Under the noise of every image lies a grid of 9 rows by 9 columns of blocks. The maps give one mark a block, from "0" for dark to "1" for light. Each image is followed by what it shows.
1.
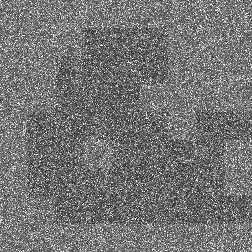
111111111
111000111
110000111
110001111
100000100
100100001
100000001
110000000
111111111
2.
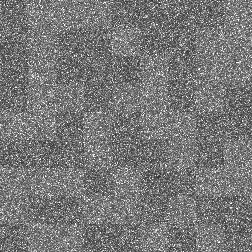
011100001
010010011
010001011
011011010
110101100
000100101
111010011
100110100
011001010
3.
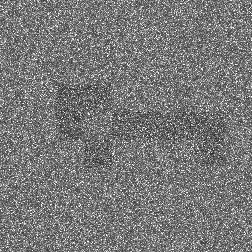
111111111
111111111
111111111
110011111
110100001
111011101
111111111
111111111
111111111
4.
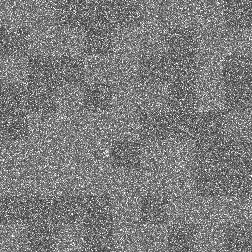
110001110
011011011
100110010
001011010
011110001
111101100
111111100
000010111
101011010
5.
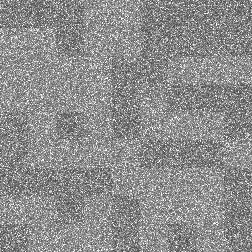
000110000
110110000
111100111
111101000
010101110
011110001
000011110
110101110
011101010
